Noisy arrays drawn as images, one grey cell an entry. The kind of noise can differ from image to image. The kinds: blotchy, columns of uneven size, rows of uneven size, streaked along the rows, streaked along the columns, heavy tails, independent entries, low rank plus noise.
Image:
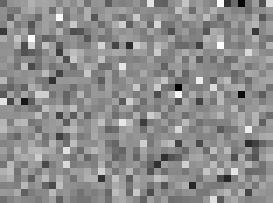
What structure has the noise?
heavy tails
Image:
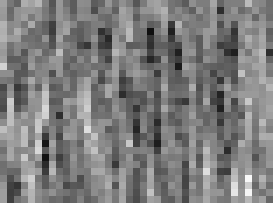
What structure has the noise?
streaked along the columns
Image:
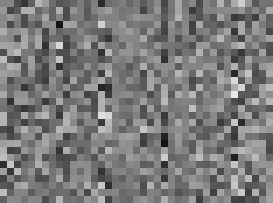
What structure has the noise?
columns of uneven size
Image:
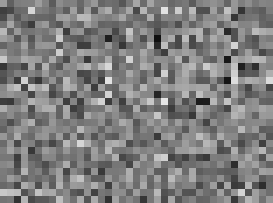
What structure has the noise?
low rank plus noise
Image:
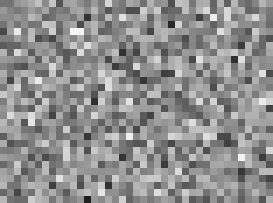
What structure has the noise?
independent entries
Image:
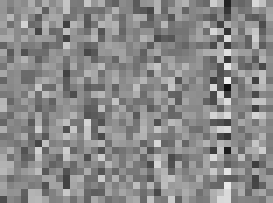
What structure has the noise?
columns of uneven size
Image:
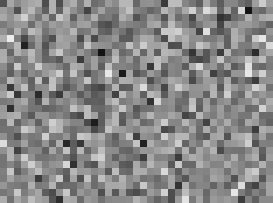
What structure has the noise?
independent entries
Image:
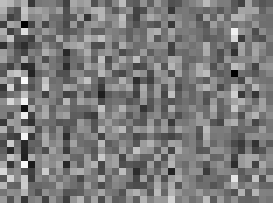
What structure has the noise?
columns of uneven size
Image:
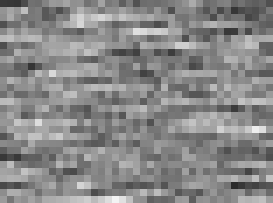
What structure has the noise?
streaked along the rows
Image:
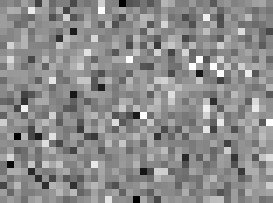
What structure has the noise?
heavy tails
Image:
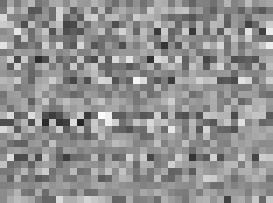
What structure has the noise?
rows of uneven size
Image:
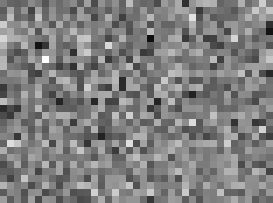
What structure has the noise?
independent entries
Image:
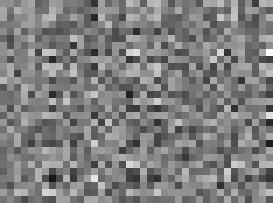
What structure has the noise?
low rank plus noise
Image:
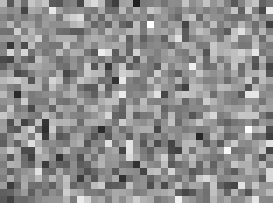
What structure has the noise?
independent entries
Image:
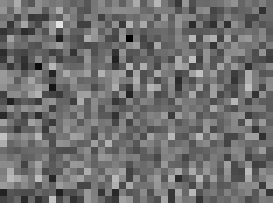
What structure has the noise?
low rank plus noise
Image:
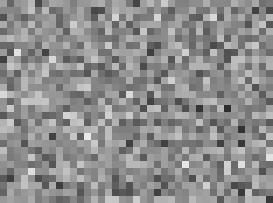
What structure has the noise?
independent entries
